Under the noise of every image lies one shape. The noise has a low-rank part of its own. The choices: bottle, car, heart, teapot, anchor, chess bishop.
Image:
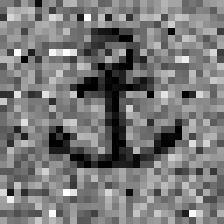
anchor
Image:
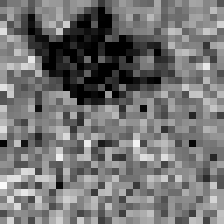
teapot
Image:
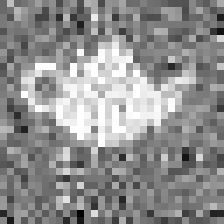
teapot
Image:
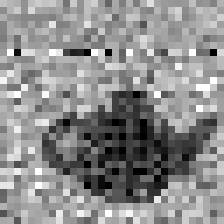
teapot
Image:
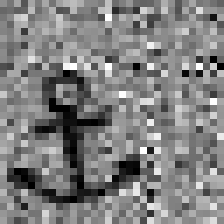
anchor
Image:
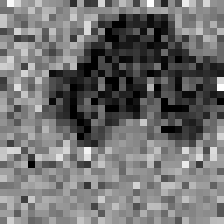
car
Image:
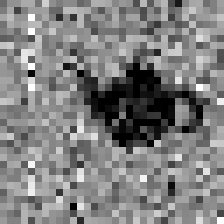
teapot
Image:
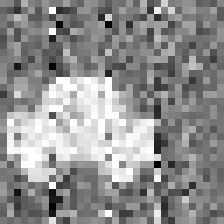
car
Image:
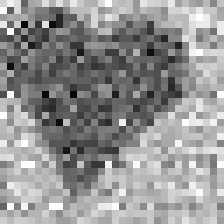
heart
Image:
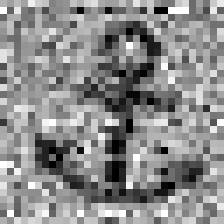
anchor
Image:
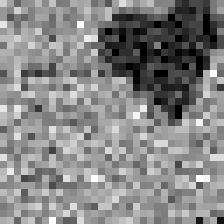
heart
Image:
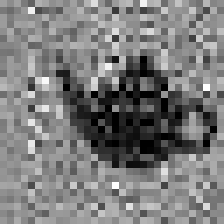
teapot
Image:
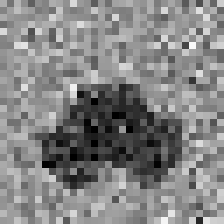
car
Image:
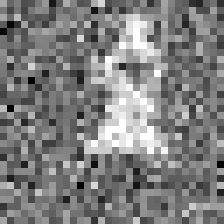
chess bishop
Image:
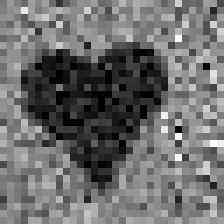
heart
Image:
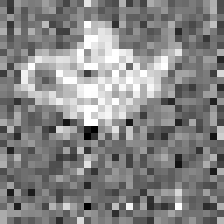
teapot
